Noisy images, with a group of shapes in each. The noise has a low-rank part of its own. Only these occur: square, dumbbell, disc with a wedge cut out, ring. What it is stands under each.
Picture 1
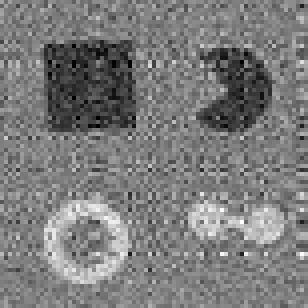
top left: dark square; top right: dark disc with a wedge cut out; bottom left: light ring; bottom right: light dumbbell
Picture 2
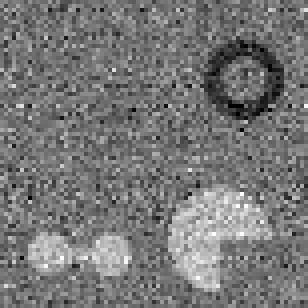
top right: dark ring; bottom left: light dumbbell; bottom right: light disc with a wedge cut out
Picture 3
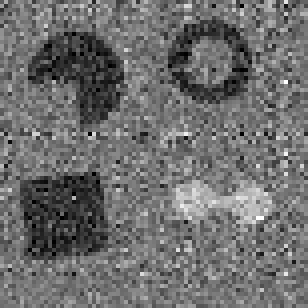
top left: dark disc with a wedge cut out; top right: dark ring; bottom left: dark square; bottom right: light dumbbell
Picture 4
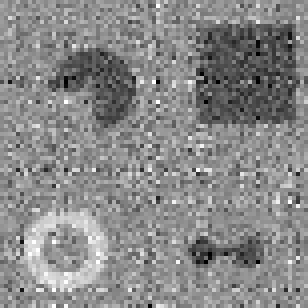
top left: dark disc with a wedge cut out; top right: dark square; bottom left: light ring; bottom right: dark dumbbell
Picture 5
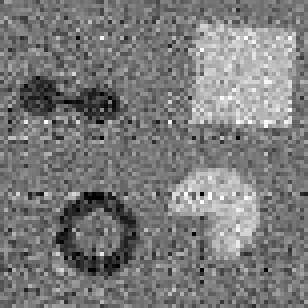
top left: dark dumbbell; top right: light square; bottom left: dark ring; bottom right: light disc with a wedge cut out
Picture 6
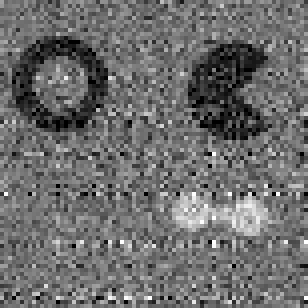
top left: dark ring; top right: dark disc with a wedge cut out; bottom right: light dumbbell
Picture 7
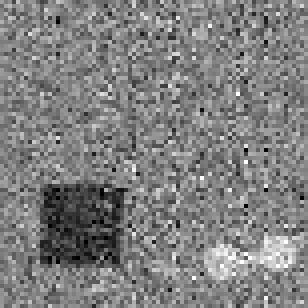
bottom left: dark square; bottom right: light dumbbell
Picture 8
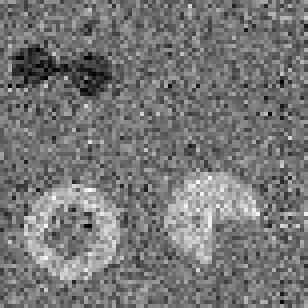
top left: dark dumbbell; bottom left: light ring; bottom right: light disc with a wedge cut out
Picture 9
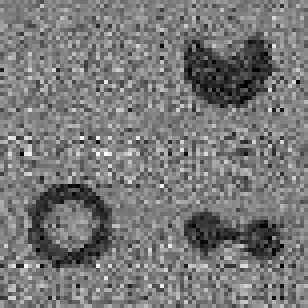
top right: dark disc with a wedge cut out; bottom left: dark ring; bottom right: dark dumbbell
